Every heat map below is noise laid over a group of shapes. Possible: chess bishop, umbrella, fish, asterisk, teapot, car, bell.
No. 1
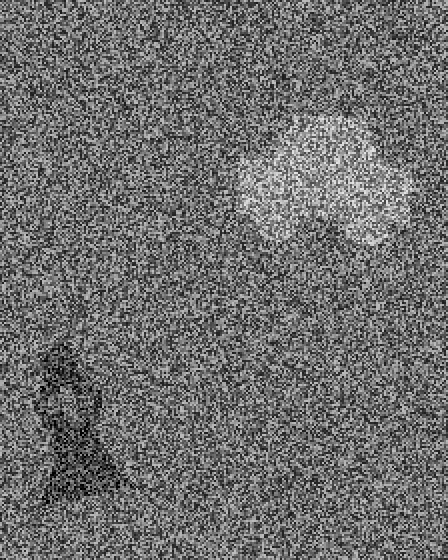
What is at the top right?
car
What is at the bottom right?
nothing
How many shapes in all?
2
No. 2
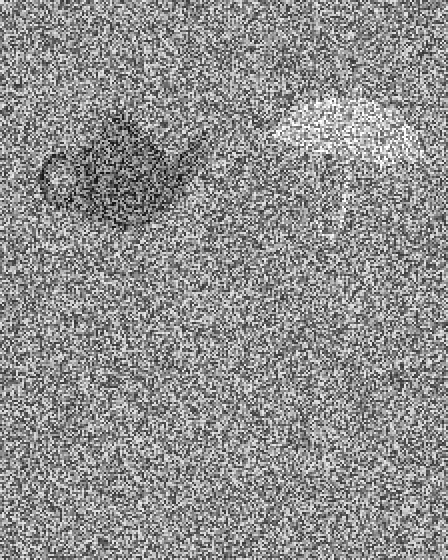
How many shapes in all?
2
